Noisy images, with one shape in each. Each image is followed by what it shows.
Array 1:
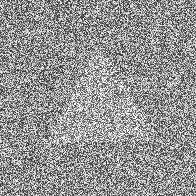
triangle
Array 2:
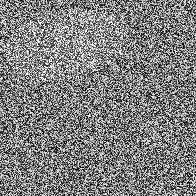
ellipse
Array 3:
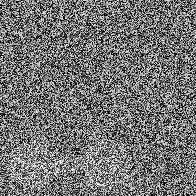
dumbbell
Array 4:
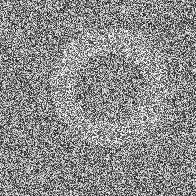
ring
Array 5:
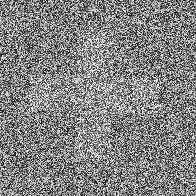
cross
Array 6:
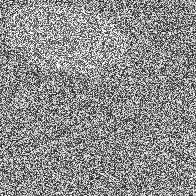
ellipse
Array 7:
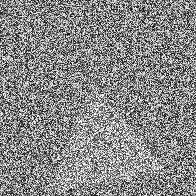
triangle
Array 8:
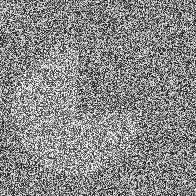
disc with a wedge cut out
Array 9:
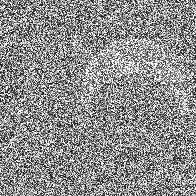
crescent
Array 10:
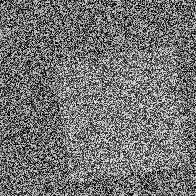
square
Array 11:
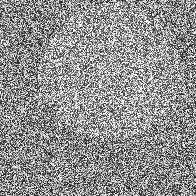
disc
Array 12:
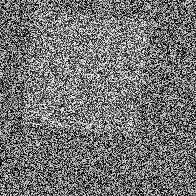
square
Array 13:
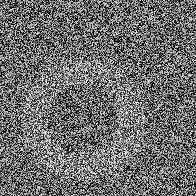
ring
